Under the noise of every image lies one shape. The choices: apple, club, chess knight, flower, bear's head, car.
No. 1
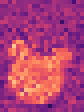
bear's head
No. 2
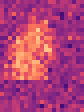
chess knight
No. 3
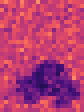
car
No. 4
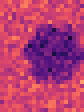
flower
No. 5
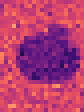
apple
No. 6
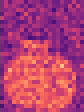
apple
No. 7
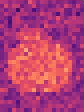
apple
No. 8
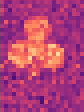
club
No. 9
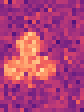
club
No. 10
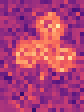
club
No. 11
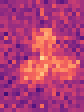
club
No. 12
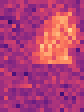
chess knight
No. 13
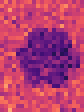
flower
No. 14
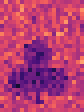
club
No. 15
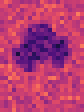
car
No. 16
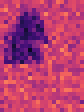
chess knight
